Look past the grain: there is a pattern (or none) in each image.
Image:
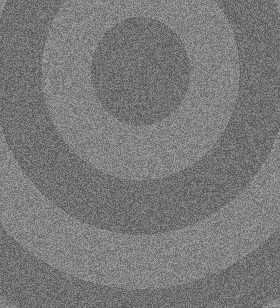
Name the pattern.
rings round one point
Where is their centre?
top middle
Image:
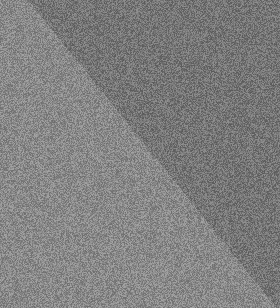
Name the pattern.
a sharp edge
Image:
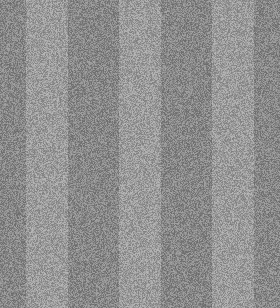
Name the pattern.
vertical stripes
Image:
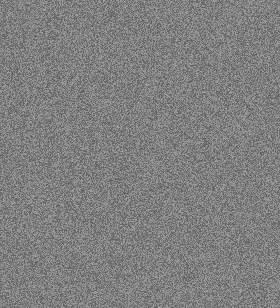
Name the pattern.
only noise
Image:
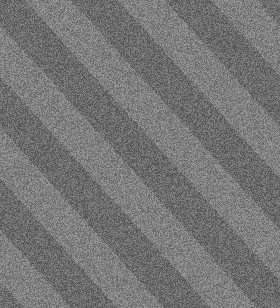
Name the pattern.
diagonal stripes
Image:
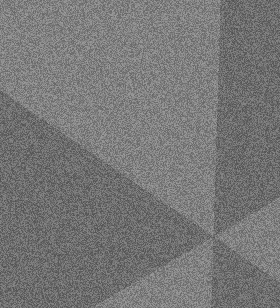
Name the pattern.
spokes from one point
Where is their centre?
bottom right
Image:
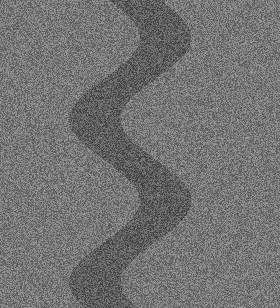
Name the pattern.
a wavy band
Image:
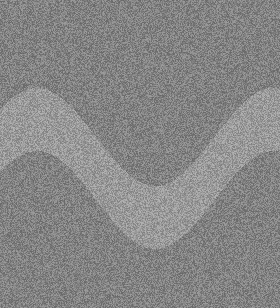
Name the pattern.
a wavy band
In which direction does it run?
left to right
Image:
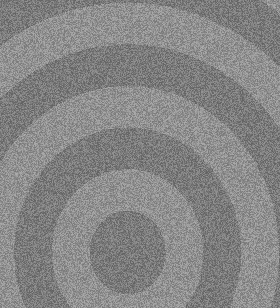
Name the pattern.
rings round one point
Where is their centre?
bottom middle
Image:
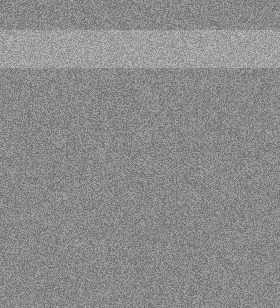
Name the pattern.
one horizontal stripe
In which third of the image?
top
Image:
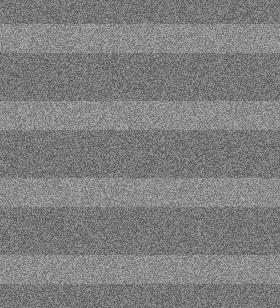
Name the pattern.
horizontal stripes
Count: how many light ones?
4
